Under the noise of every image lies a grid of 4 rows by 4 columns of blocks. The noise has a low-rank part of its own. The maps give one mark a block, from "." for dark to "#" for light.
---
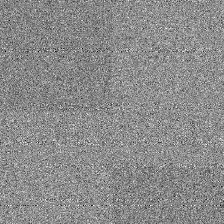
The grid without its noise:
..##
..##
####
##..
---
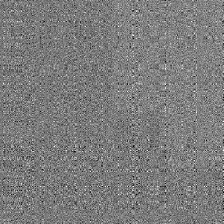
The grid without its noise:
..##
..##
...#
....
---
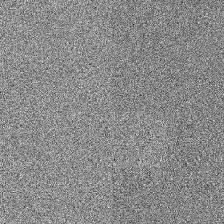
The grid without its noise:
##..
##..
###.
##..
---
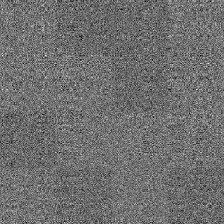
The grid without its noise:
#..#
##.#
.###
#.#.
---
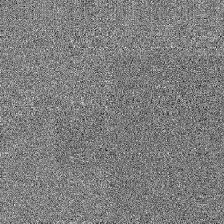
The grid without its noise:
####
##..
#...
##..
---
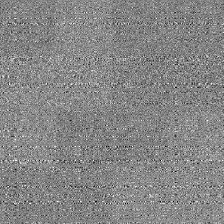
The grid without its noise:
.#..
##..
#..#
..##
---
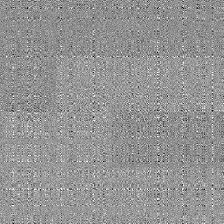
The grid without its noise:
....
.###
##..
####
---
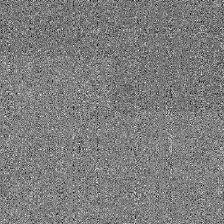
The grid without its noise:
....
##..
####
####
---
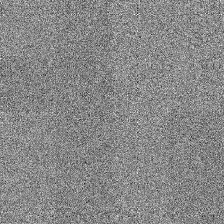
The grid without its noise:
#.##
..##
#.#.
#.#.
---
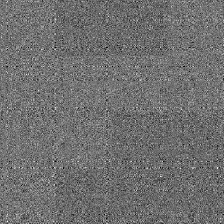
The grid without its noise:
#..#
####
##..
#...
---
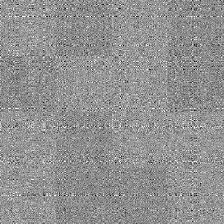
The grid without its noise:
#.#.
.##.
#.##
#..#
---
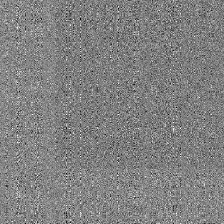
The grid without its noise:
#...
#...
#...
####
